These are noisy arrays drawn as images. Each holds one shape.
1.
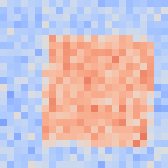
square
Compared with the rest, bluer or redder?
redder
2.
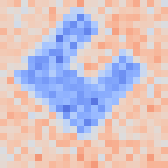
square with a notch
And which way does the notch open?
up and right
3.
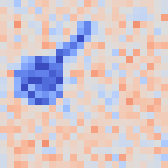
lollipop
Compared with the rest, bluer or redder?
bluer
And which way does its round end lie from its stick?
down and left
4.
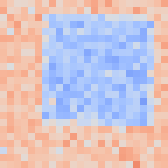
square
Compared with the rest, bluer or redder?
bluer
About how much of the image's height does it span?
two thirds
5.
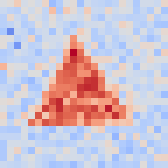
triangle
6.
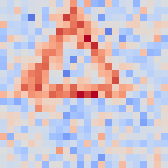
triangle frame
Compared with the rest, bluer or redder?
redder
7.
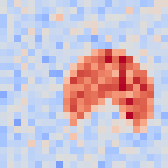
disc with a wedge cut out
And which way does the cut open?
down
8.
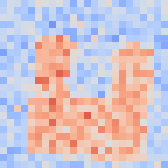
square with a notch
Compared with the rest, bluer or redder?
redder
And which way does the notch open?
up
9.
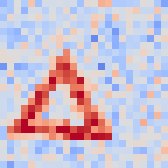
triangle frame
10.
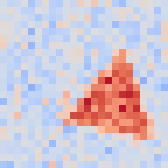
triangle
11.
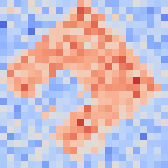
square with a notch
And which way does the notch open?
down and left
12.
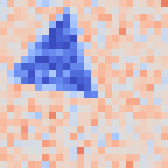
triangle
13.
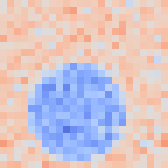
disc
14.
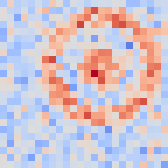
bullseye
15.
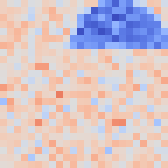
half disc
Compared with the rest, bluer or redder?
bluer
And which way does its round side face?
up
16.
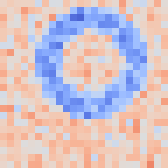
ring
